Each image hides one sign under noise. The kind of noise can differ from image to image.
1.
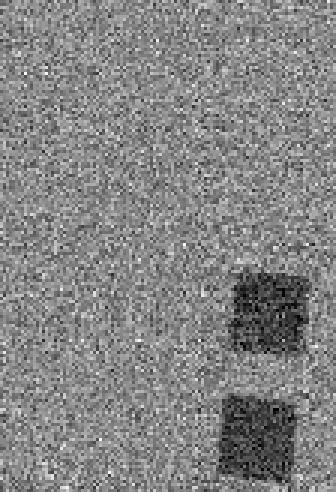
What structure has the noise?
low rank plus noise
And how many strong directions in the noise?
five to eight
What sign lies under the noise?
colon
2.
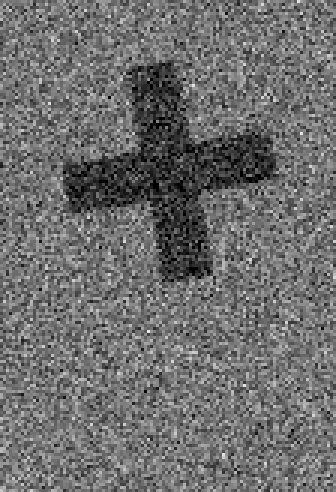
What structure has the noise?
independent entries
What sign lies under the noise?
plus sign
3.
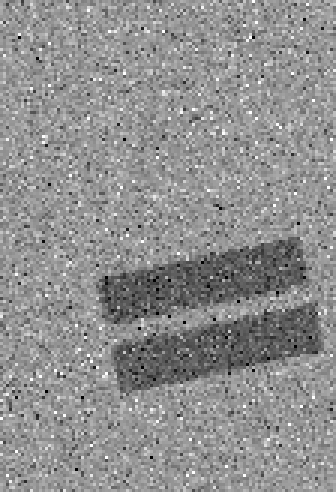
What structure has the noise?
heavy tails
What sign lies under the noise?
equals sign
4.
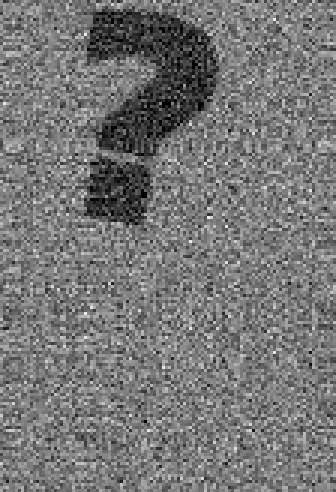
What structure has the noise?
low rank plus noise
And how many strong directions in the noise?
three or four
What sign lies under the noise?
question mark
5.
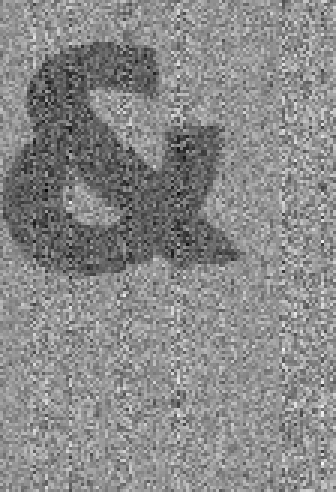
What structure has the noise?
columns of uneven size
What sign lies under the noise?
ampersand
